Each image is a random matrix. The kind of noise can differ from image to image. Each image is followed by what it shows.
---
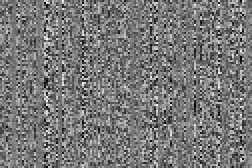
columns of uneven size
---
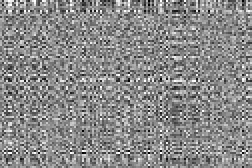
low rank plus noise
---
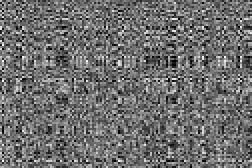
low rank plus noise
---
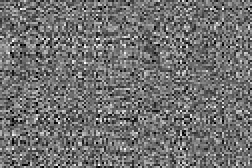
low rank plus noise
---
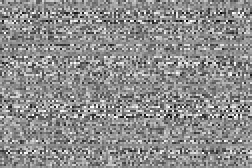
rows of uneven size
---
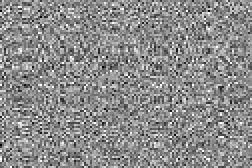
low rank plus noise
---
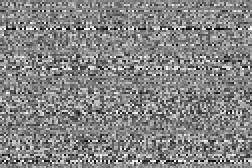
rows of uneven size
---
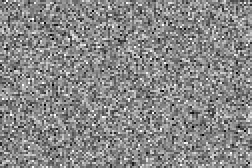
independent entries
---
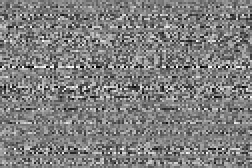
rows of uneven size
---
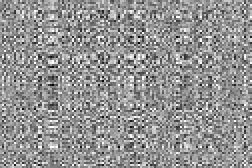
low rank plus noise
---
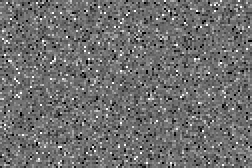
heavy tails
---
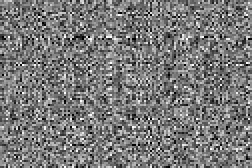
low rank plus noise
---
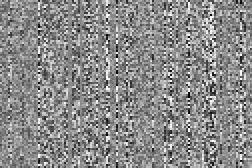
columns of uneven size
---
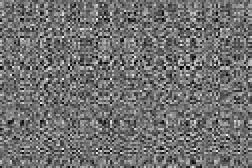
low rank plus noise
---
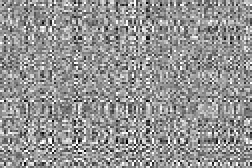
low rank plus noise
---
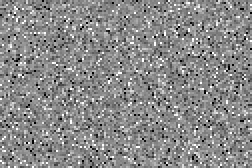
heavy tails
